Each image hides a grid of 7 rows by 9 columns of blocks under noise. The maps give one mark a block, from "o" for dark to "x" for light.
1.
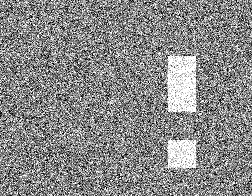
o o o o o o o o o
o o o o o o o o o
o o o o o o x o o
o o o o o o x o o
o o o o o o o o o
o o o o o o x o o
o o o o o o o o o
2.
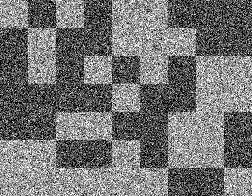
x o x o x x o o o
o x o o x x x o o
o x o x o x o x x
o o o o x o o x x
o o x x o o x x o
x x o o x o x x o
x x x x x x o o x
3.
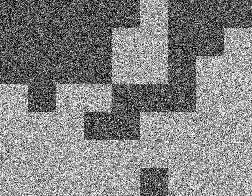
o o o o o x o o o
o o o o x x o o x
o o o o x x o x x
x o x x o o o x x
x x x o o x x x x
x x x x x x x x x
x x x x x o x x x
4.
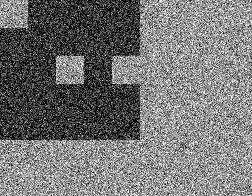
x o o o o x x x x
o o o o o x x x x
o o x o x x x x x
o o o o o x x x x
o o o o o x x x x
x x x x x x x x x
x x x x x x x x x
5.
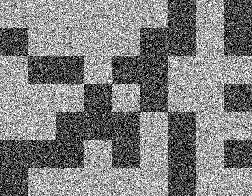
x x x x x x o x o
o x x x x o o x o
x o o x o o x x x
x x x o x o x x o
x x o o o x o x x
o o o x o x o x o
o x x x x x o x x
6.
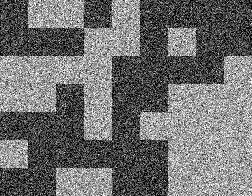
o x x o x o o o o
o o o x x o x o o
x x x x o o o o x
x x o x o o x x x
o o o x o x x x x
x o o o o o x x x
o o x x o o x x x
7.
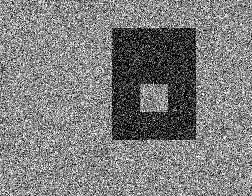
x x x x x x x x x
x x x x o o o x x
x x x x o o o x x
x x x x o x o x x
x x x x o o o x x
x x x x x x x x x
x x x x x x x x x
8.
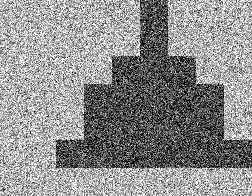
x x x x x o x x x
x x x x x o x x x
x x x x o o o x x
x x x o o o o o x
x x x o o o o o x
x x o o o o o o o
x x x x x x x x x
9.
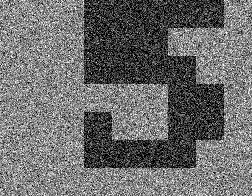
x x x o o o o o x
x x x o o o x x x
x x x o o o o x x
x x x x x x o o x
x x x o x x o o x
x x x o o o o x x
x x x x x x x x x
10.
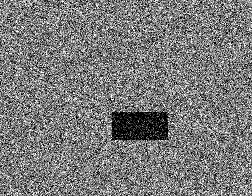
x x x x x x x x x
x x x x x x x x x
x x x x x x x x x
x x x x x x x x x
x x x x o o x x x
x x x x x x x x x
x x x x x x x x x
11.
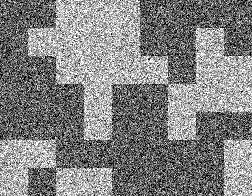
o o x x x o o o o
o x x x x o o x o
o o x x x x o x x
o o o x o o x x x
o o o x o o x o o
x x o o o o o o x
x o x x o o o o x
